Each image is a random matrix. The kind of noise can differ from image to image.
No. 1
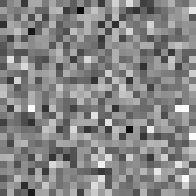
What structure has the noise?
independent entries
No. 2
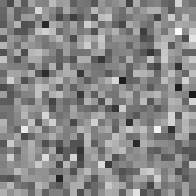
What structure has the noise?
independent entries
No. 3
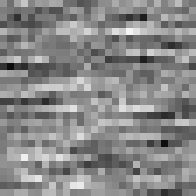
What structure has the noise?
streaked along the rows
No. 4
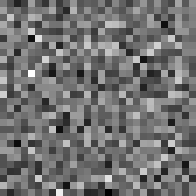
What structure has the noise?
low rank plus noise
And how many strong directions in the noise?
five to eight
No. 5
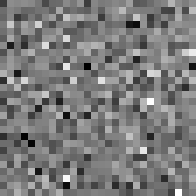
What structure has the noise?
heavy tails
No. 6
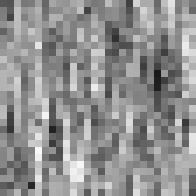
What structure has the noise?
streaked along the columns
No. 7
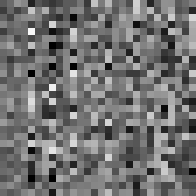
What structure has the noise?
columns of uneven size
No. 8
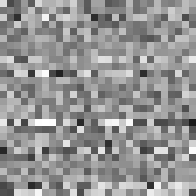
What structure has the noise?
rows of uneven size
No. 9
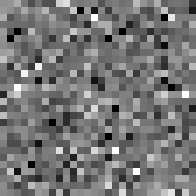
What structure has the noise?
heavy tails
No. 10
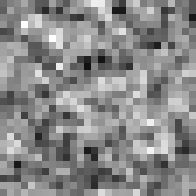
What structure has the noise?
blotchy
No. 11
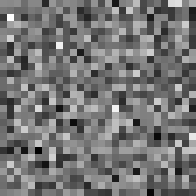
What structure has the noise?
independent entries
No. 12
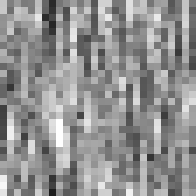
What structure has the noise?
streaked along the columns
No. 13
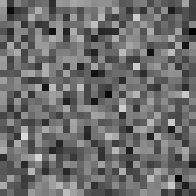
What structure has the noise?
independent entries
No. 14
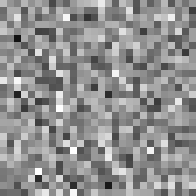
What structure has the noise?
low rank plus noise
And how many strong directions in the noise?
five to eight
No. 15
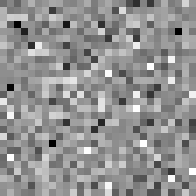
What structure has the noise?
heavy tails
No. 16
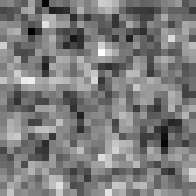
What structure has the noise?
blotchy
